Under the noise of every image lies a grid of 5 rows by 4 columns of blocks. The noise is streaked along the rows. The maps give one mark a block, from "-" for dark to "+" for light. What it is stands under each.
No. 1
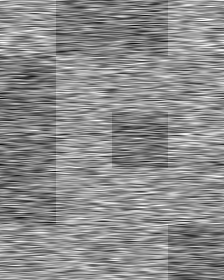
+ - - +
- + + +
- + - +
- + + +
+ + + -
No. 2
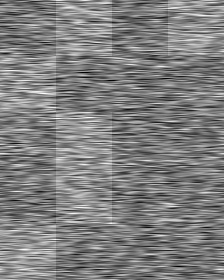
- + - +
+ - - -
- + - -
- + - -
+ - - -
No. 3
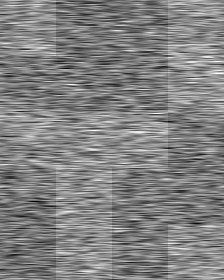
+ - - +
- - - +
+ + + -
- + - -
- + - +
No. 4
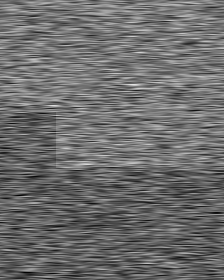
+ + + +
+ + + +
- + + +
- - - -
- - - -
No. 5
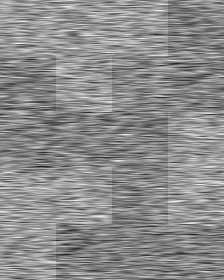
+ + + -
- + - -
- - - +
+ + - +
+ - - -
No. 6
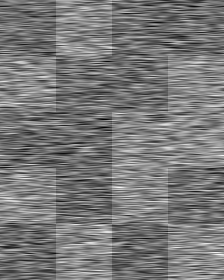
- + - -
+ - - +
- - + +
+ - + -
- + - +
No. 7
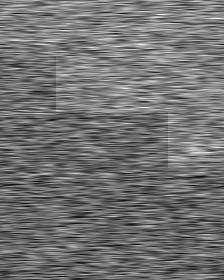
+ + + +
- + + +
- - - +
- - - -
- - - -
